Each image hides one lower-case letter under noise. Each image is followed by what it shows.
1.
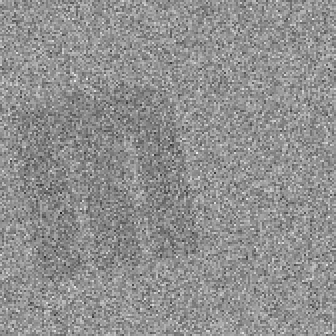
m
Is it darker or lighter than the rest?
darker
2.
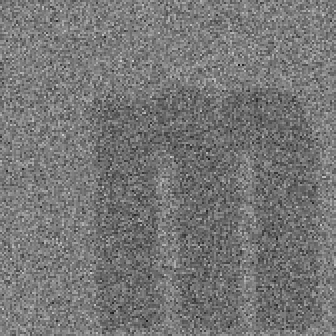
m
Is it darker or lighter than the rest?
darker
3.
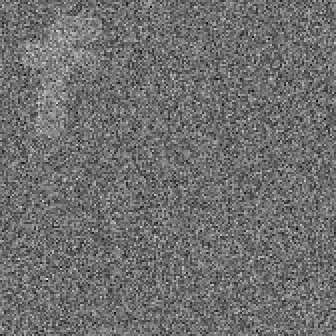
f
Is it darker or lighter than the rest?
lighter
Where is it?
top left
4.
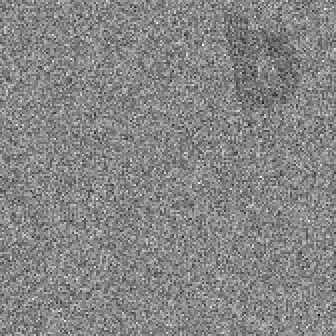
b
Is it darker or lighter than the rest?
darker
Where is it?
top right
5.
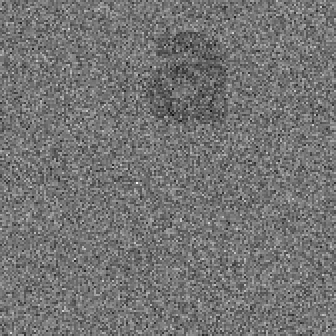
a
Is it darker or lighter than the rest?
darker
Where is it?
top middle
